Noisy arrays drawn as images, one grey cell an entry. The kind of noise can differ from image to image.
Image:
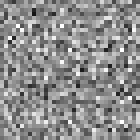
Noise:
low rank plus noise
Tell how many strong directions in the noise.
five to eight
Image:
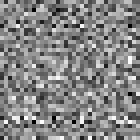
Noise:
low rank plus noise
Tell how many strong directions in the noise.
three or four
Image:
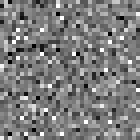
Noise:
heavy tails
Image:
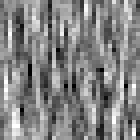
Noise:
streaked along the columns
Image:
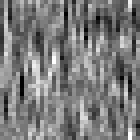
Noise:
streaked along the columns
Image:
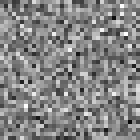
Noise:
independent entries
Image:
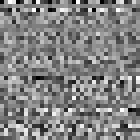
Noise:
rows of uneven size
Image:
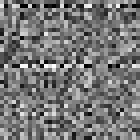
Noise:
low rank plus noise
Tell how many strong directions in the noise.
one
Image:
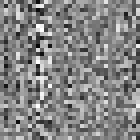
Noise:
columns of uneven size
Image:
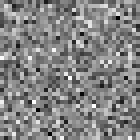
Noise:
independent entries
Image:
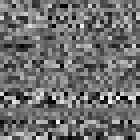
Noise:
rows of uneven size
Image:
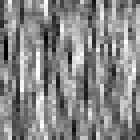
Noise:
streaked along the columns
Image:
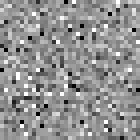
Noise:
heavy tails
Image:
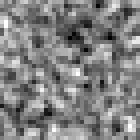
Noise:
blotchy
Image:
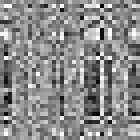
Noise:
low rank plus noise
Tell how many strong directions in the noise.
one
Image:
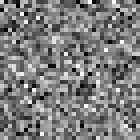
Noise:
independent entries
